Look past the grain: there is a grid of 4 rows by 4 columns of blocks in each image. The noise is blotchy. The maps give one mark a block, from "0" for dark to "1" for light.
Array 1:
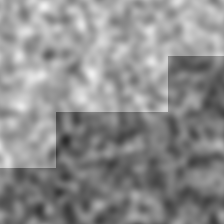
1 1 1 1
1 1 1 0
1 0 0 0
0 0 0 0
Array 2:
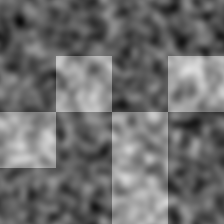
0 0 0 0
0 1 0 1
1 0 1 0
0 0 1 0
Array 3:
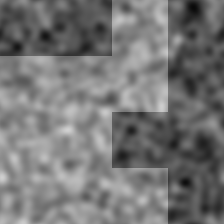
0 0 1 0
1 1 1 0
1 1 0 0
1 1 1 0
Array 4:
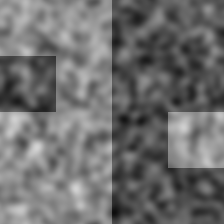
1 1 0 0
0 1 0 0
1 1 0 1
1 1 0 0
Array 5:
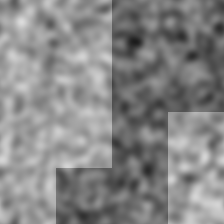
1 1 0 0
1 1 0 0
1 1 0 1
1 0 0 1
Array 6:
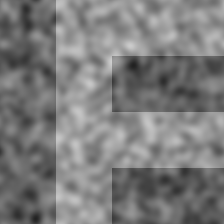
0 1 1 1
0 1 0 0
0 1 1 1
0 1 0 0
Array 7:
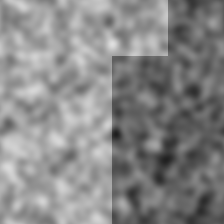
1 1 1 0
1 1 0 0
1 1 0 0
1 1 0 0
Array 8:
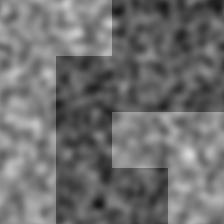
1 1 0 0
1 0 0 0
1 0 1 1
1 0 0 1
